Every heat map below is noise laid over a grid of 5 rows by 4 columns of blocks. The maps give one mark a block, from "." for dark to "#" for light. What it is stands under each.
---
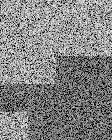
####
####
##..
....
#...
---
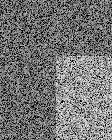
....
....
..##
..##
..##
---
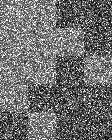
##..
###.
##.#
#...
.#..
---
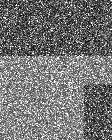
....
....
####
###.
###.
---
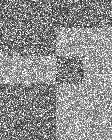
....
..##
##.#
..##
..##
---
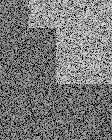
.###
..##
..##
....
....
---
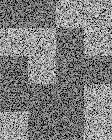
..##
##.#
.#..
...#
#..#
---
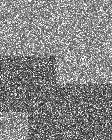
####
####
..##
....
#...
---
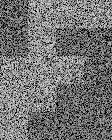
.###
.#..
###.
##..
#...
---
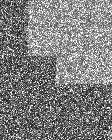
.###
.###
..##
....
....
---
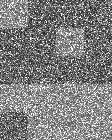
#...
..#.
....
####
.###
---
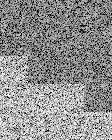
....
....
#...
###.
####
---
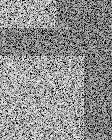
##..
....
###.
###.
###.
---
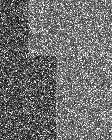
.###
.###
..##
..##
..##
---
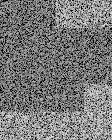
..##
....
....
...#
####
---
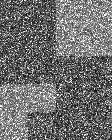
..##
..##
....
##..
#...
